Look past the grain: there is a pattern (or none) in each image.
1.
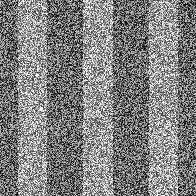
vertical stripes
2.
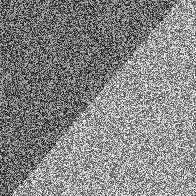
a sharp edge
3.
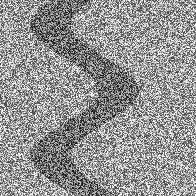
a wavy band
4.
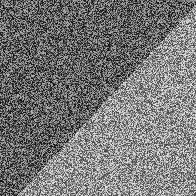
a sharp edge
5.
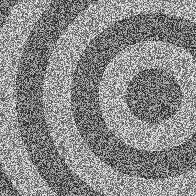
rings round one point
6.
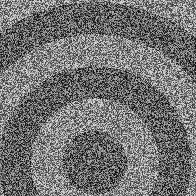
rings round one point
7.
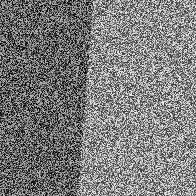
a sharp edge
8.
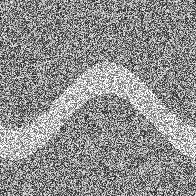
a wavy band
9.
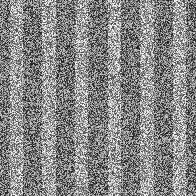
vertical stripes
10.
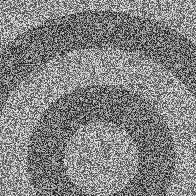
rings round one point
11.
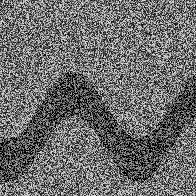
a wavy band
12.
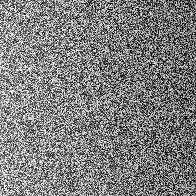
a smooth slope
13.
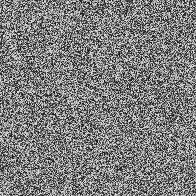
only noise
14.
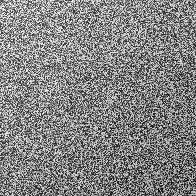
a smooth slope
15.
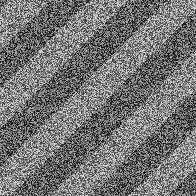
diagonal stripes
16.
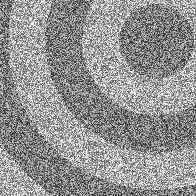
rings round one point
